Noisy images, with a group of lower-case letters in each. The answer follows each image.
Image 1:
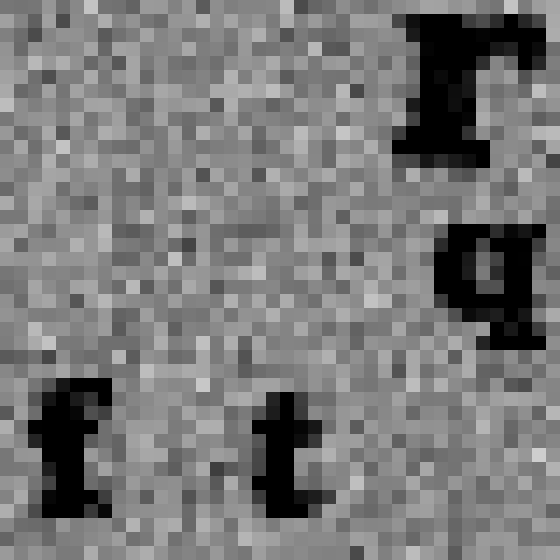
top right: r; middle right: q; bottom left: f; bottom middle: t
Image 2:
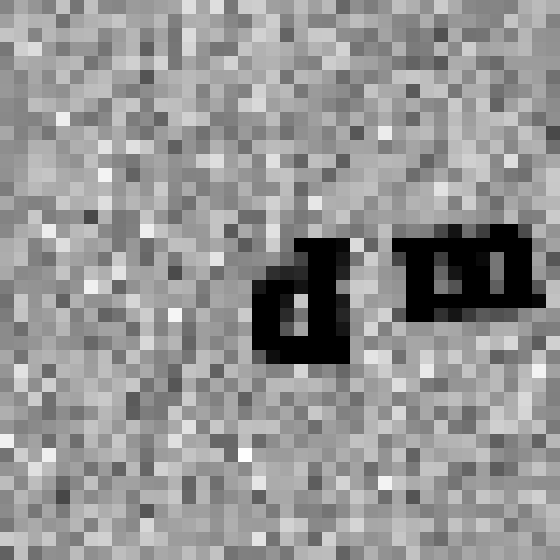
centre: d; middle right: m
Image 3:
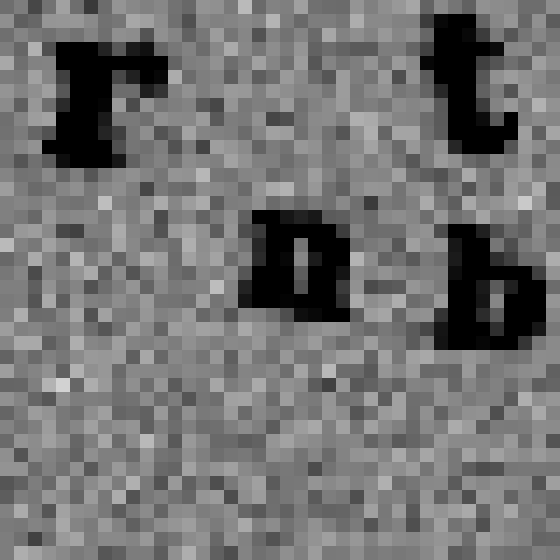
top left: r; top right: t; centre: n; middle right: b
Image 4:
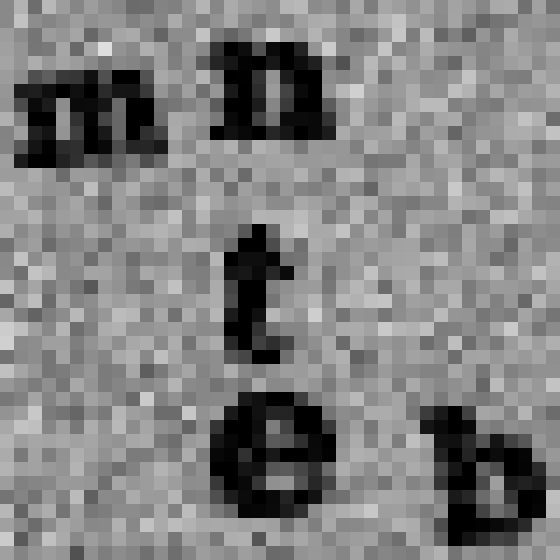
top left: m; top middle: n; centre: t; bottom middle: e; bottom right: b
